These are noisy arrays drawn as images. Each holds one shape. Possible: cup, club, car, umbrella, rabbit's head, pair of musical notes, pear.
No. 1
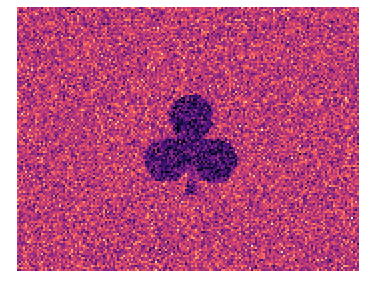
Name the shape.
club
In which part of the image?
centre
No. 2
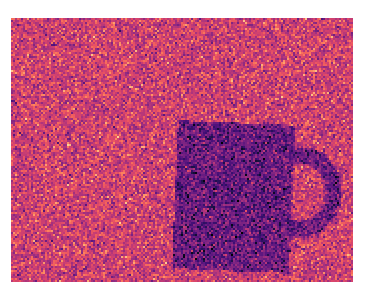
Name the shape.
cup
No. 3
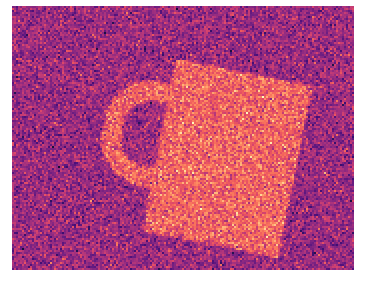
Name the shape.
cup
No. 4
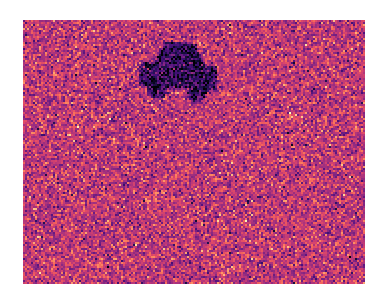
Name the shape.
car
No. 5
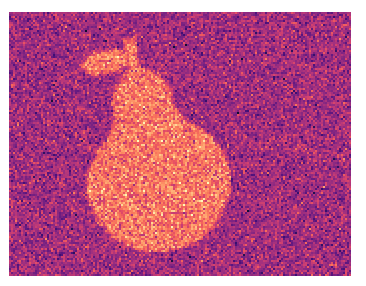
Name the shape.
pear
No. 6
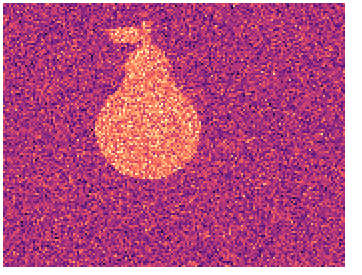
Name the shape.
pear
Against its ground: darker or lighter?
lighter
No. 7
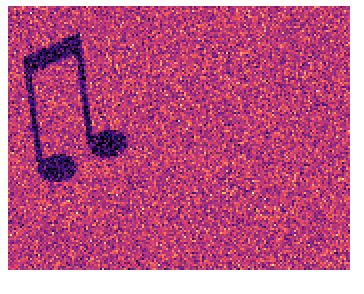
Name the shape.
pair of musical notes
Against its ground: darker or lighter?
darker
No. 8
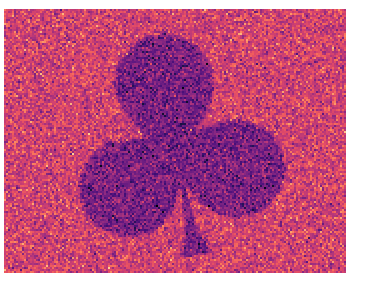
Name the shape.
club
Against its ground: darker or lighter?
darker
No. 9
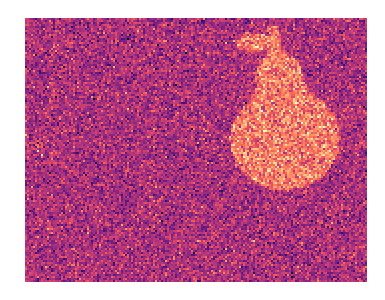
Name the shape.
pear
